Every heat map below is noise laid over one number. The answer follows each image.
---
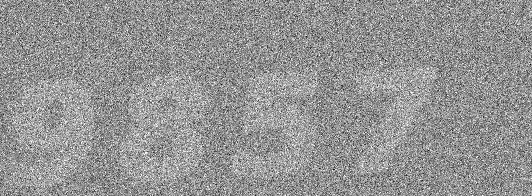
9857
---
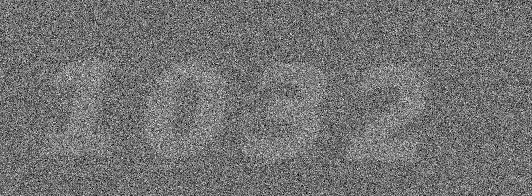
1032
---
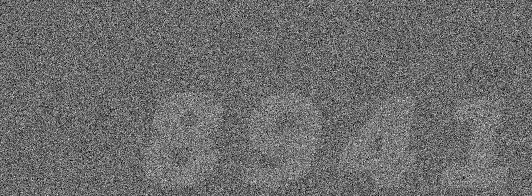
8941
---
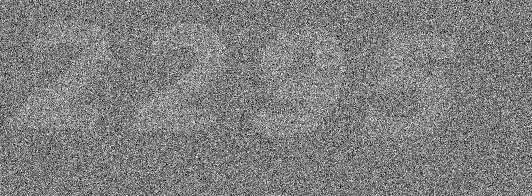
2295
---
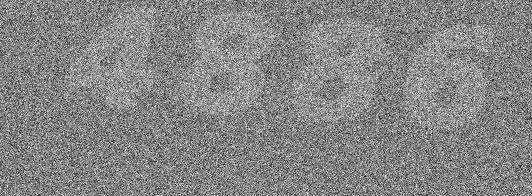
4886
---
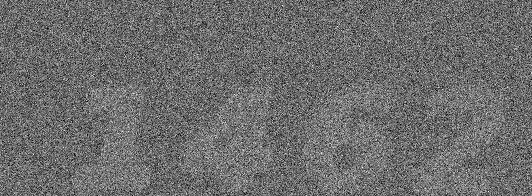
1462
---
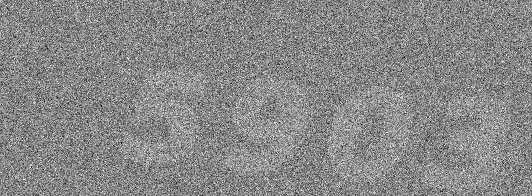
5903
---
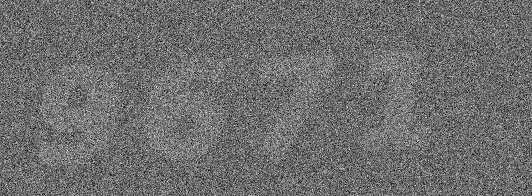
9671
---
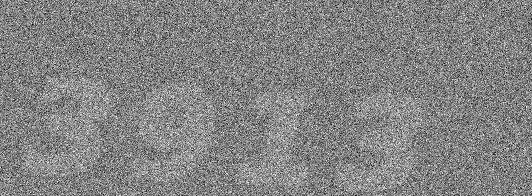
3913
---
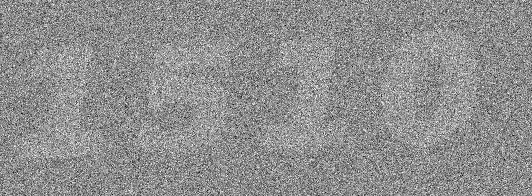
1510
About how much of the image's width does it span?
nearly all
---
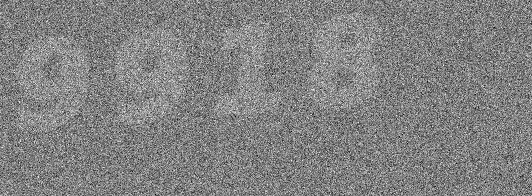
9918
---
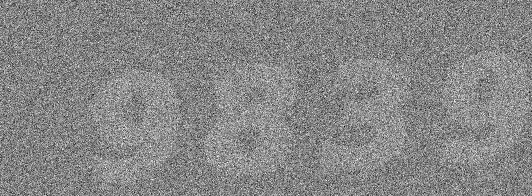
9839
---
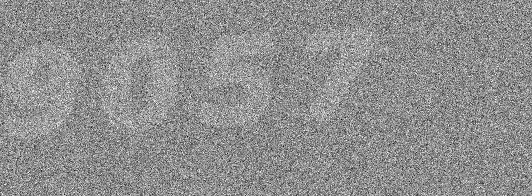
9057
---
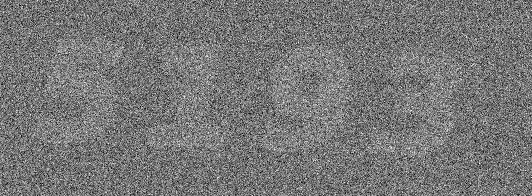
5193
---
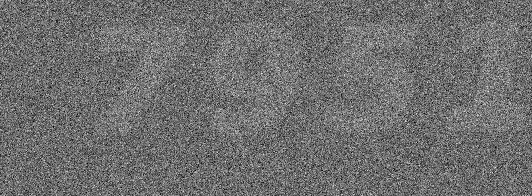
7951
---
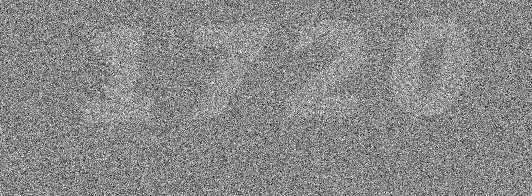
1720
